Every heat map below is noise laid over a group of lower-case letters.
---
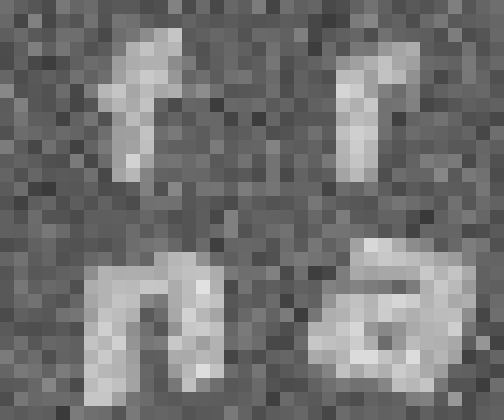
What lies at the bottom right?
a
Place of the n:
bottom left
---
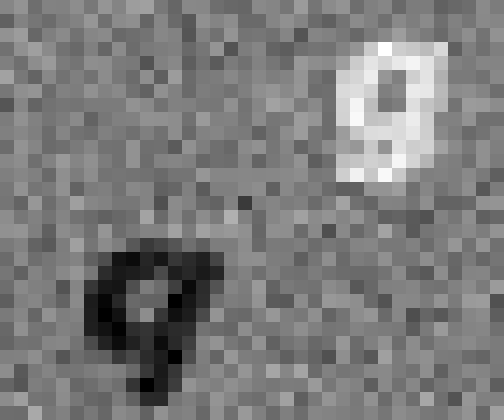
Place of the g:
top right
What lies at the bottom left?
q
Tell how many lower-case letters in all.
2
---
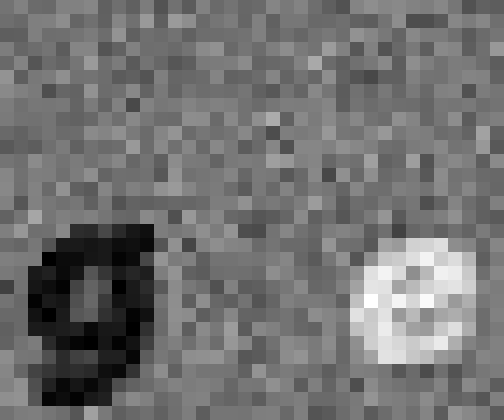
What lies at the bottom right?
e
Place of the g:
bottom left
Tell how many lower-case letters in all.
2
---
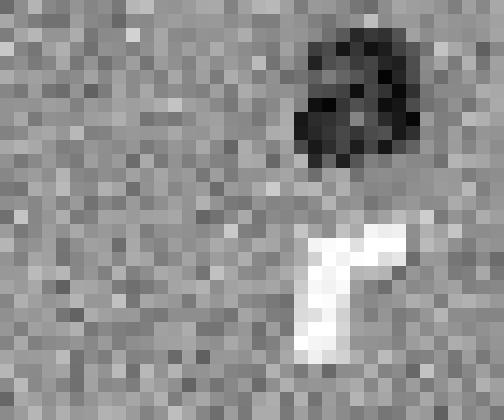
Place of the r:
bottom right
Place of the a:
top right
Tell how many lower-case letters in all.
2
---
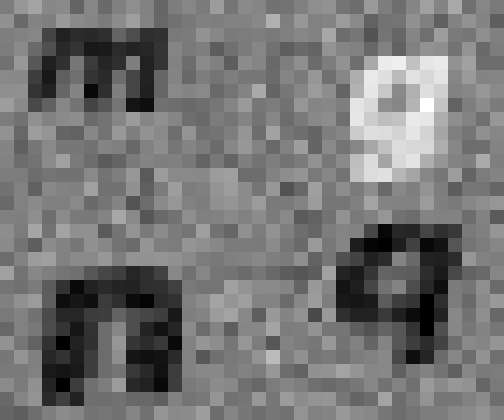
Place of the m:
top left
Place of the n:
bottom left
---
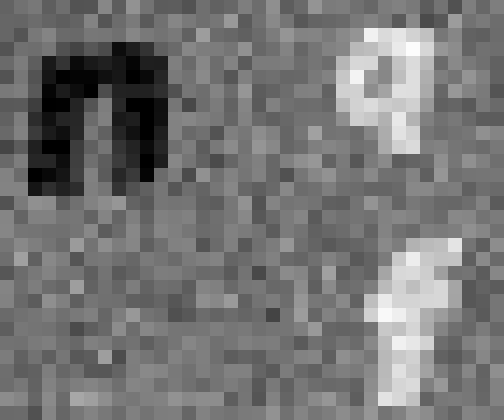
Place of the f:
bottom right
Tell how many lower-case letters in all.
3
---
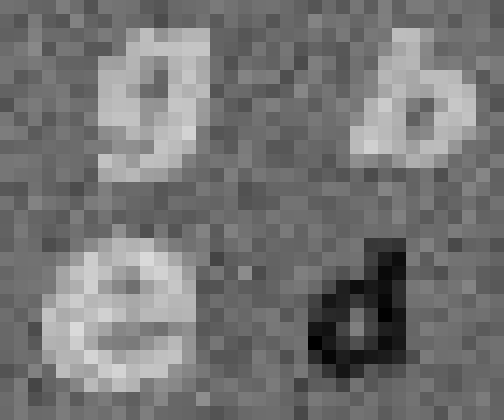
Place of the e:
bottom left
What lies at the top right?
b
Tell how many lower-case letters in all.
4
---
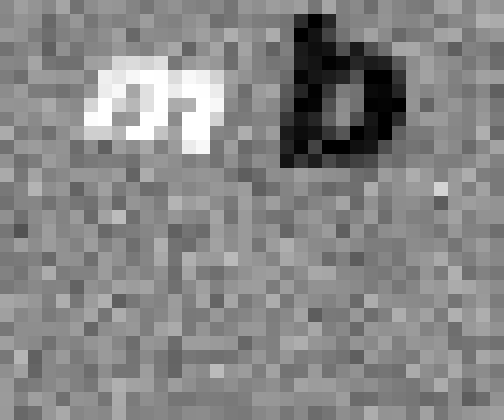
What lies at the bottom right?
nothing
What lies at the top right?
b
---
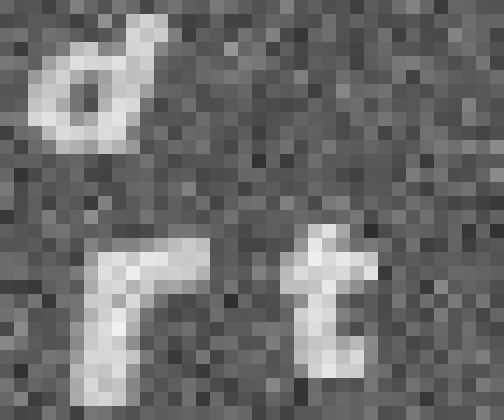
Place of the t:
bottom right
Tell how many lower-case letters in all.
3
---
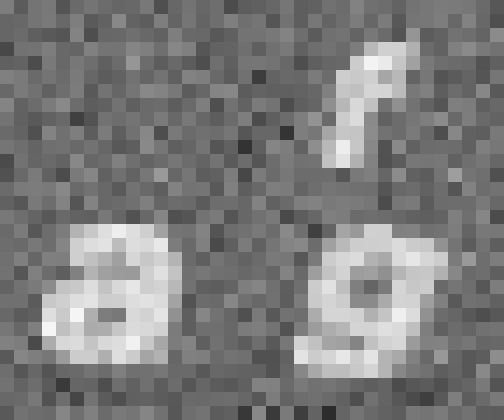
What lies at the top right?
f
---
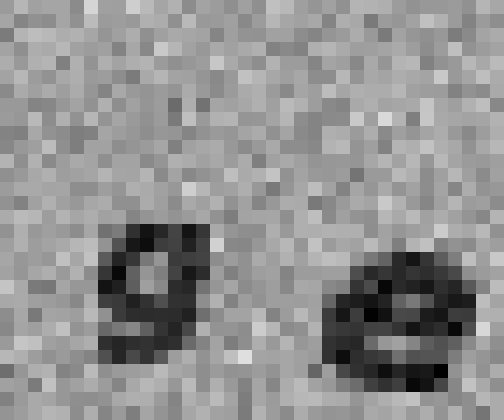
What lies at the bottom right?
e
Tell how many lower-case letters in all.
2
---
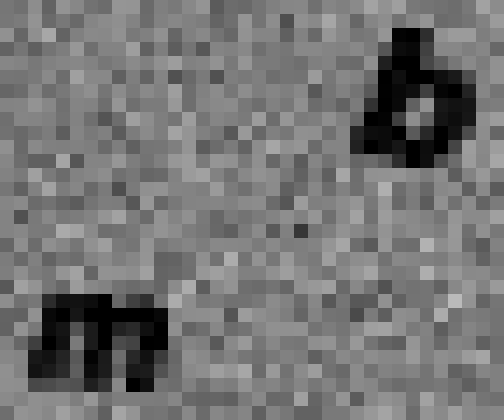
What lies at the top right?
b
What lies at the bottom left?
m
